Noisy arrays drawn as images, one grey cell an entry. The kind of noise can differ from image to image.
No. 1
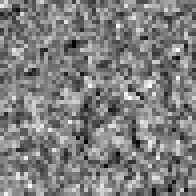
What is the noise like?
blotchy
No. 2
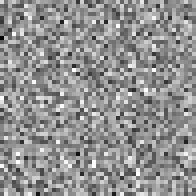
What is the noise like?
low rank plus noise
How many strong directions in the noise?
one
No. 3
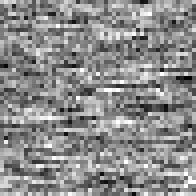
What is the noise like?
streaked along the rows
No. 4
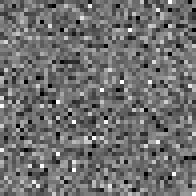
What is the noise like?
heavy tails
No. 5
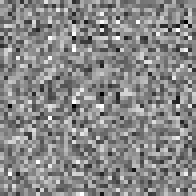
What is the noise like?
low rank plus noise
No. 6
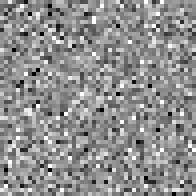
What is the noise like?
heavy tails
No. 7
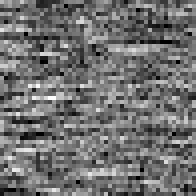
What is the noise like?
streaked along the rows
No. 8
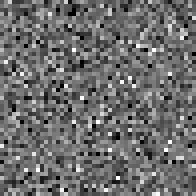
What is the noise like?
heavy tails
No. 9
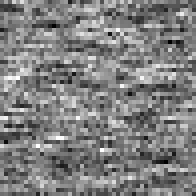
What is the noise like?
streaked along the rows
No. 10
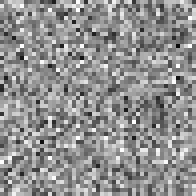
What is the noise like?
low rank plus noise
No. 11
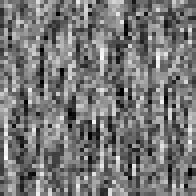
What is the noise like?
streaked along the columns
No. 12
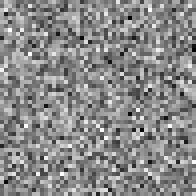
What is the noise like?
independent entries
